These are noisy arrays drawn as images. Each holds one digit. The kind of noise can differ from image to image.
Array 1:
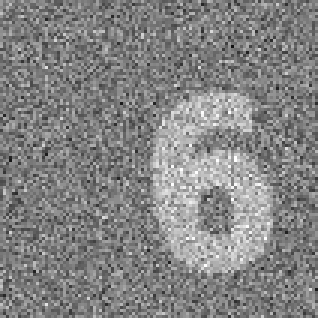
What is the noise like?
low rank plus noise
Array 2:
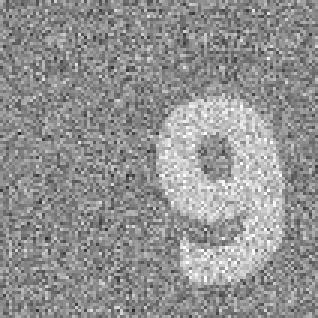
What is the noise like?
low rank plus noise
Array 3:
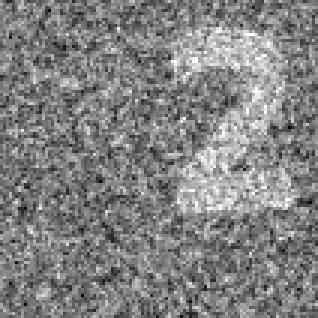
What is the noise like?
blotchy
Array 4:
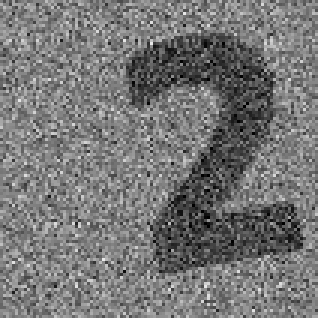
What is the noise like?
low rank plus noise
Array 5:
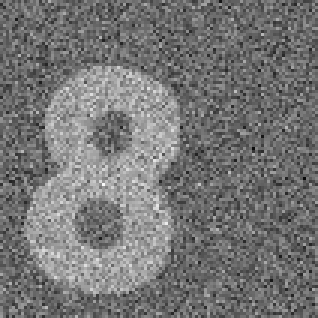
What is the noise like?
independent entries
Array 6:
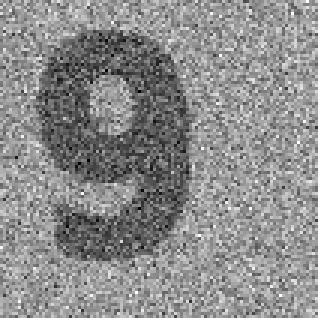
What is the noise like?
independent entries
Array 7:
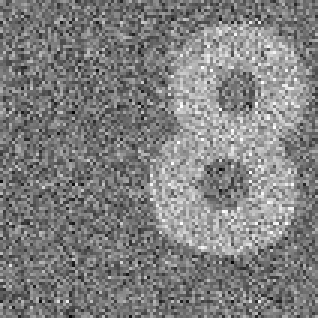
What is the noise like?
low rank plus noise
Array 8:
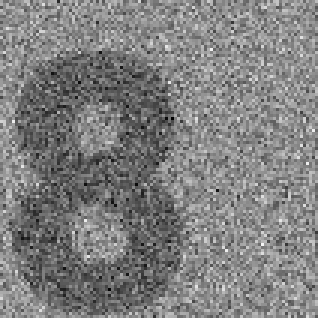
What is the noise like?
low rank plus noise
